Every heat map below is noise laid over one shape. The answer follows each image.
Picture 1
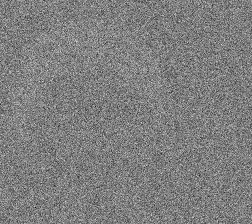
light crescent
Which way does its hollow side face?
down
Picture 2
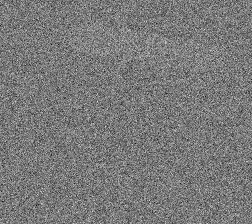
light bar
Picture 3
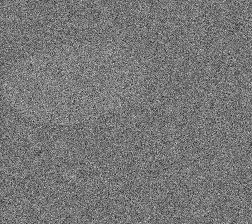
light ellipse
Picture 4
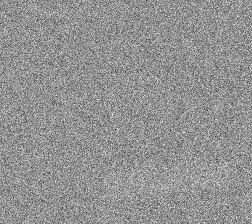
light bar
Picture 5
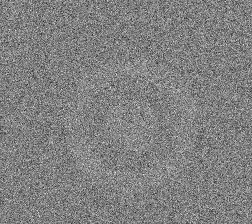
light bullseye
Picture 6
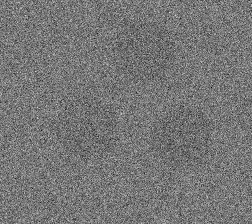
dark three dots
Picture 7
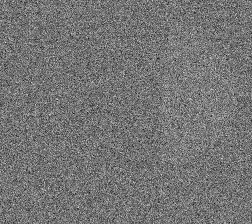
light half disc
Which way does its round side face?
right
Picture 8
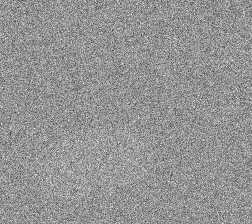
light ellipse
